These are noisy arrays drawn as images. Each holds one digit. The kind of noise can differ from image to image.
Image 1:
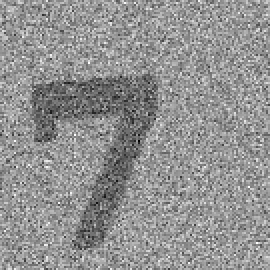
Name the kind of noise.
low rank plus noise
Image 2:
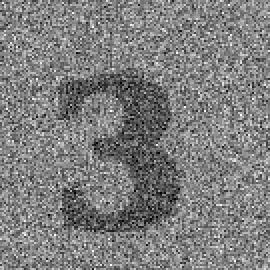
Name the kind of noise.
independent entries
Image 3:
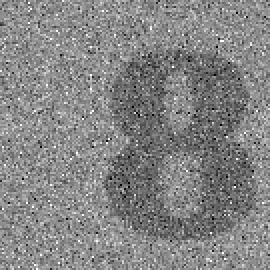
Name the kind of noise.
heavy tails
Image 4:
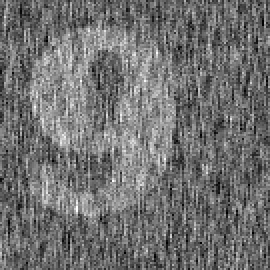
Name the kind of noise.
streaked along the columns
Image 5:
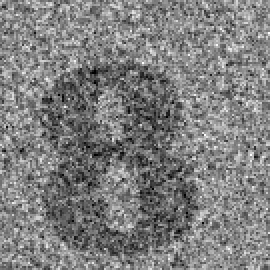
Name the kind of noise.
blotchy
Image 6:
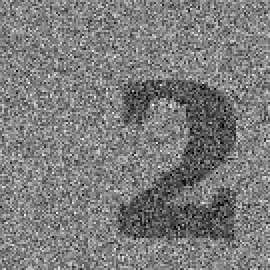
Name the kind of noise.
independent entries
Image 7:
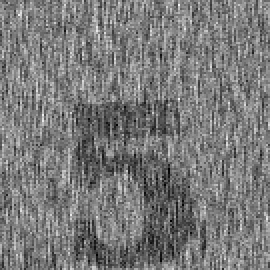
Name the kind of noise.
streaked along the columns
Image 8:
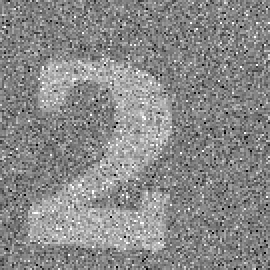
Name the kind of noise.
heavy tails
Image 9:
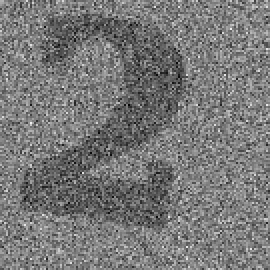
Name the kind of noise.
low rank plus noise
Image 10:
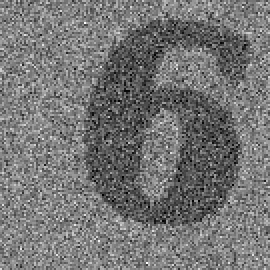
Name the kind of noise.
independent entries
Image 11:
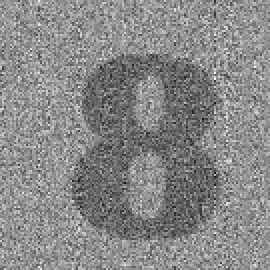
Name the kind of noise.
columns of uneven size
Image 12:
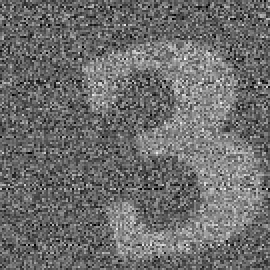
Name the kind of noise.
rows of uneven size
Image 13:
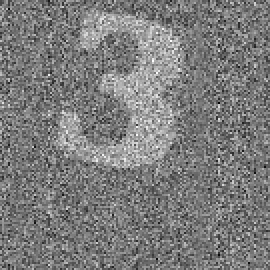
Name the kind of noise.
columns of uneven size
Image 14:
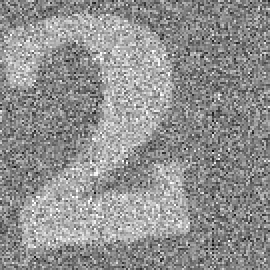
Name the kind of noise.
low rank plus noise
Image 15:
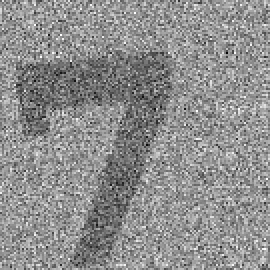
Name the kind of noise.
low rank plus noise
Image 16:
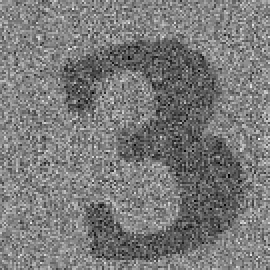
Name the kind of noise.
low rank plus noise
